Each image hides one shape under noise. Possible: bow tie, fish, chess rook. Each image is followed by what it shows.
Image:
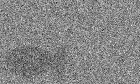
fish
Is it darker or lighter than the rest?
darker
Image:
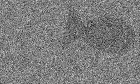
fish
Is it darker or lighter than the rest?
darker
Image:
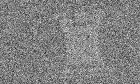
chess rook
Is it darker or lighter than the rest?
lighter
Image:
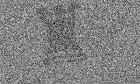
chess rook
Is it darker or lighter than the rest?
darker
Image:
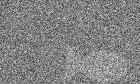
fish
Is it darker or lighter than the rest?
lighter
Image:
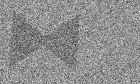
bow tie
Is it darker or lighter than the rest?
darker
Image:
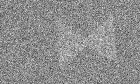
bow tie
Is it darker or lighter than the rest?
lighter
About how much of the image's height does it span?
two thirds
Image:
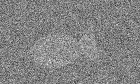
fish
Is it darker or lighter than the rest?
lighter
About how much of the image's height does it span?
half
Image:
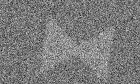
bow tie
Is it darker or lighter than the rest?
lighter
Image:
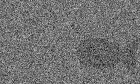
fish
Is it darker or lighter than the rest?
darker
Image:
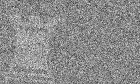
chess rook
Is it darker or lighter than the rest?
lighter
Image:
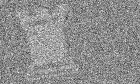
chess rook
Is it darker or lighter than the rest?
lighter
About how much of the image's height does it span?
nearly all
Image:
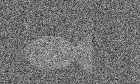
fish
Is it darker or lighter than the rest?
lighter
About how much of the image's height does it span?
half
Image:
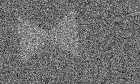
bow tie
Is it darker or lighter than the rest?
lighter
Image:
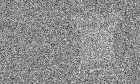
chess rook
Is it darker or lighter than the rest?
lighter
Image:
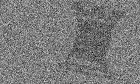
chess rook
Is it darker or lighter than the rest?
darker
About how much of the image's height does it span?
nearly all
